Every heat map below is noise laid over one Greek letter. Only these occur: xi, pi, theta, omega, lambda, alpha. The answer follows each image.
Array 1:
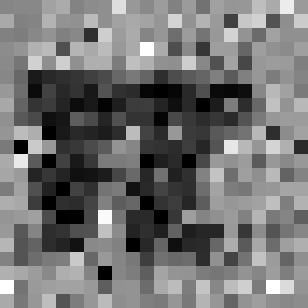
pi
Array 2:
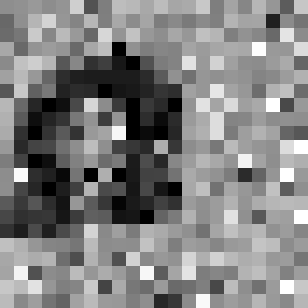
omega
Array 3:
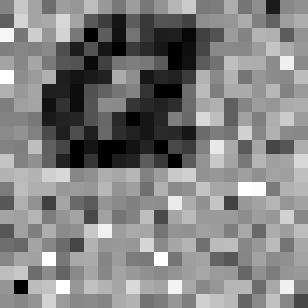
alpha
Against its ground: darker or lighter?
darker
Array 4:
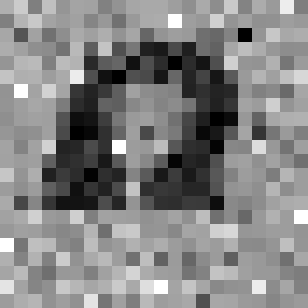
omega
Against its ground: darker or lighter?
darker
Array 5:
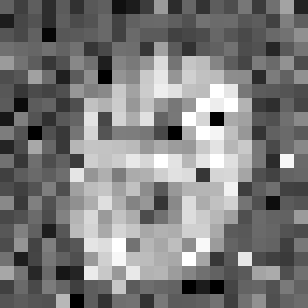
theta
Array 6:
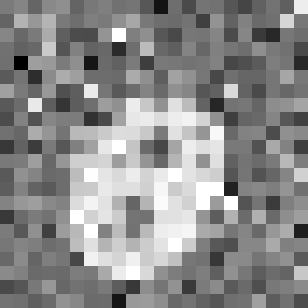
theta
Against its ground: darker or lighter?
lighter
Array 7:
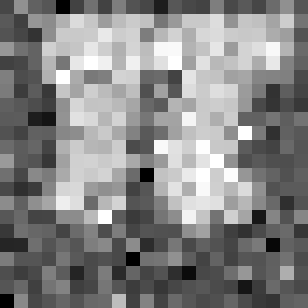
pi
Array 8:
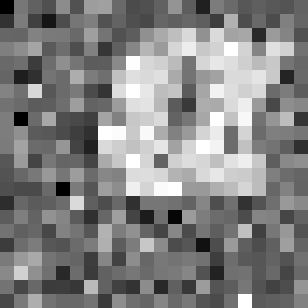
alpha
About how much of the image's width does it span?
two thirds
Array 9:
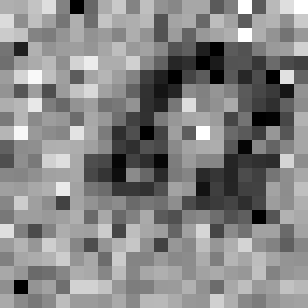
omega
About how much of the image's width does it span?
two thirds
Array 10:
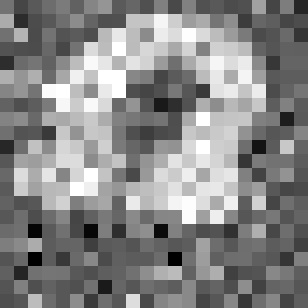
omega
